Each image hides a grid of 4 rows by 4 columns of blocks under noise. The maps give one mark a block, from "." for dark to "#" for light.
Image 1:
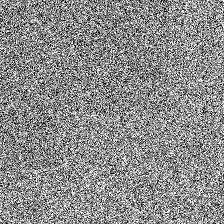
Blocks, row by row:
. . . #
. . . #
. # # #
# # # #
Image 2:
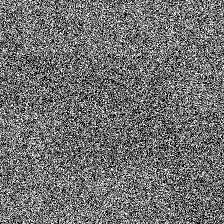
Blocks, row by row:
# # # #
. . . #
# . . .
# # # .
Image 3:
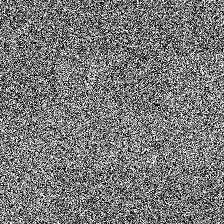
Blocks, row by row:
. . . .
. # . #
# # # #
# . . .
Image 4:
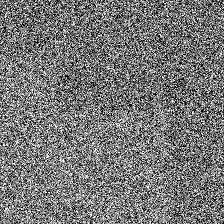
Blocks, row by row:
. . . .
# . . .
# # # .
# # # .
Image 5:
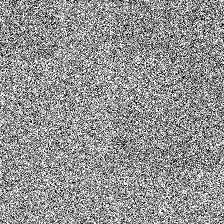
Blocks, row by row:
. # . .
# # # .
# # . .
# # # #
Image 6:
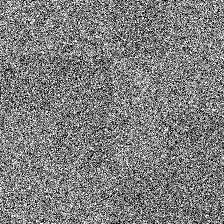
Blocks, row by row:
# # . #
. . # #
# . # .
# # . .
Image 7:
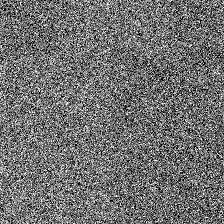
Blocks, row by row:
. # # .
# # . .
# # . .
# # . .
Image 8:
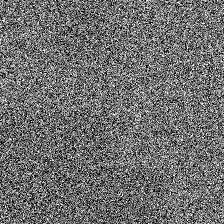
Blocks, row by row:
# . # #
# # # #
. . # #
. . . #
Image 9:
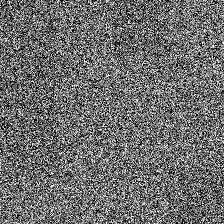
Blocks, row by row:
. # . #
. # # #
. # # #
# # # .
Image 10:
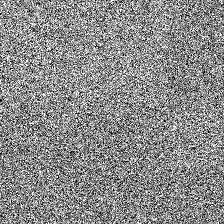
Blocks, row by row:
# # # .
# # # .
. . . #
. . . .
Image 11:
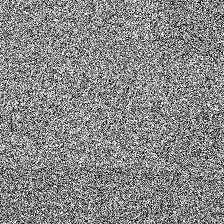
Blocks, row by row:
# # # .
# # # #
# # # .
. . . .
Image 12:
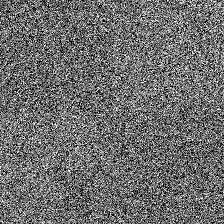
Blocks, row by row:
. . # #
. . # #
# # . .
# . . .
